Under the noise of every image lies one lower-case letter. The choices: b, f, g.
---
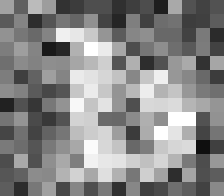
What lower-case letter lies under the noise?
b
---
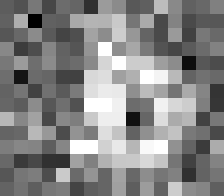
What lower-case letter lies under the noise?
b
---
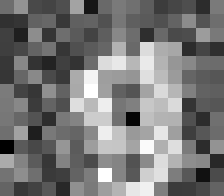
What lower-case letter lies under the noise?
g
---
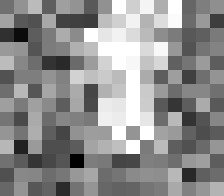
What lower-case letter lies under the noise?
f
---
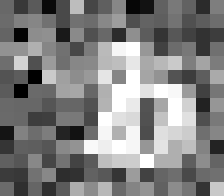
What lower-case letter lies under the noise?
b
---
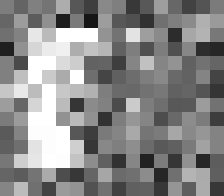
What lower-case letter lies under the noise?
f
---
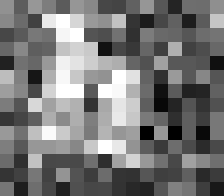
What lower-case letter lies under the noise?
b
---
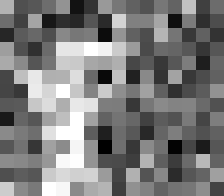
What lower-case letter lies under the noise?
f
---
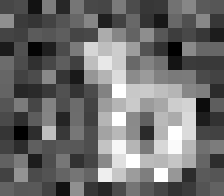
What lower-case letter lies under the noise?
b
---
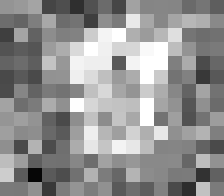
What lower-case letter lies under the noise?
g
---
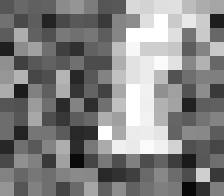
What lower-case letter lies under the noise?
f
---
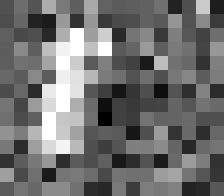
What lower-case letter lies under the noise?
f
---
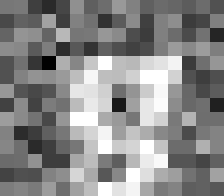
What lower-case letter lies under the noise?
g
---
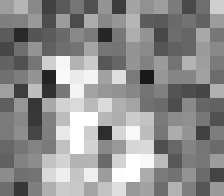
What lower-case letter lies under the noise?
b
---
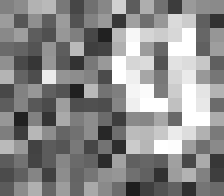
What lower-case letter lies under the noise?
g
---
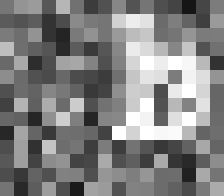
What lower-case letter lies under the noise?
b
